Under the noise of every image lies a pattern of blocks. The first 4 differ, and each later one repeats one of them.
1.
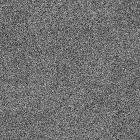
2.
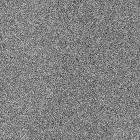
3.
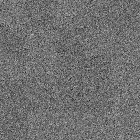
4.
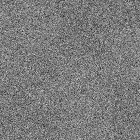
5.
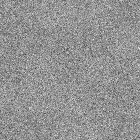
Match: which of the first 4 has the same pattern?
1
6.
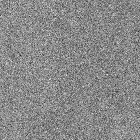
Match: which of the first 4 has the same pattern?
2
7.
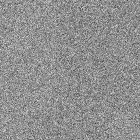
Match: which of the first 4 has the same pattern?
2
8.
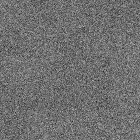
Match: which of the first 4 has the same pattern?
3
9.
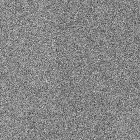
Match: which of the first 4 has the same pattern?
2
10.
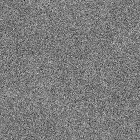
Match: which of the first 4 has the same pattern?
1
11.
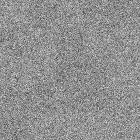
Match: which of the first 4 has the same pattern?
3
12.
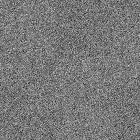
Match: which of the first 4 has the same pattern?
4
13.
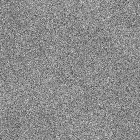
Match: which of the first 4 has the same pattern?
1
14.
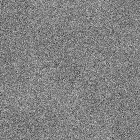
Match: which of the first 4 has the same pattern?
1
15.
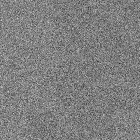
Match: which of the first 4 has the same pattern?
2
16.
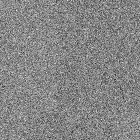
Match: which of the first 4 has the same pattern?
2
